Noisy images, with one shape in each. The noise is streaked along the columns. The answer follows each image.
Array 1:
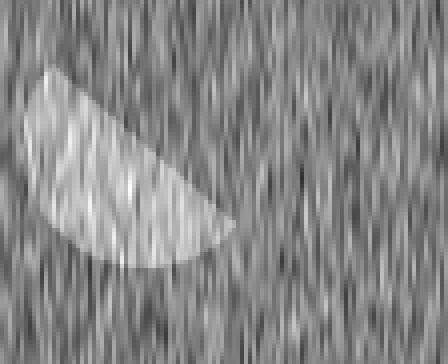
half disc
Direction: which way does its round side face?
down and left
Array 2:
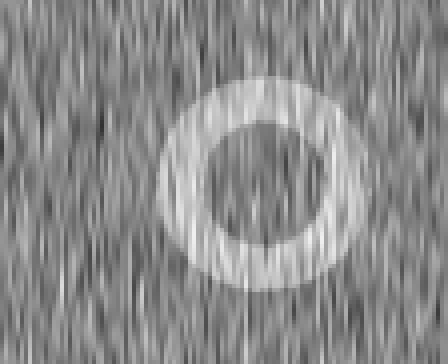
ring
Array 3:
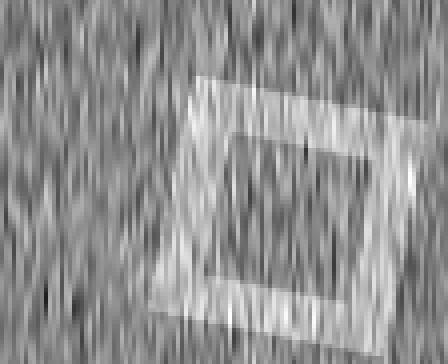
square frame
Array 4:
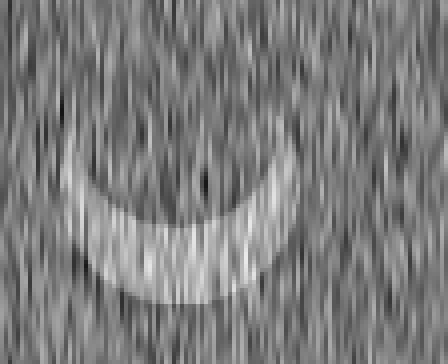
crescent
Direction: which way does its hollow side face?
up
